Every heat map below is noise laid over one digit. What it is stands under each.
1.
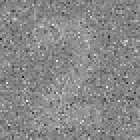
light 2
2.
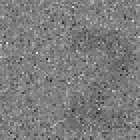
dark 2
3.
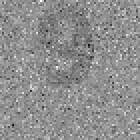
dark 9
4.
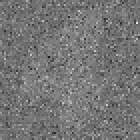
light 4
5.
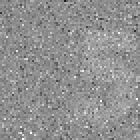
light 5
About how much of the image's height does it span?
two thirds
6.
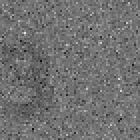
dark 3
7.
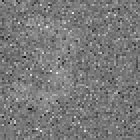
light 3
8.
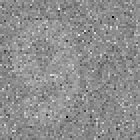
light 9
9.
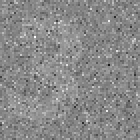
light 3
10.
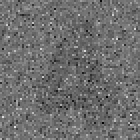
dark 4
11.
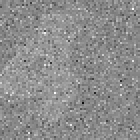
light 4
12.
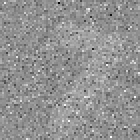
light 7
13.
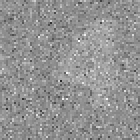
light 4
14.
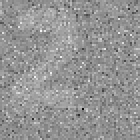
light 2
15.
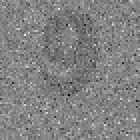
dark 9
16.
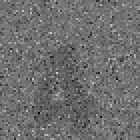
dark 4
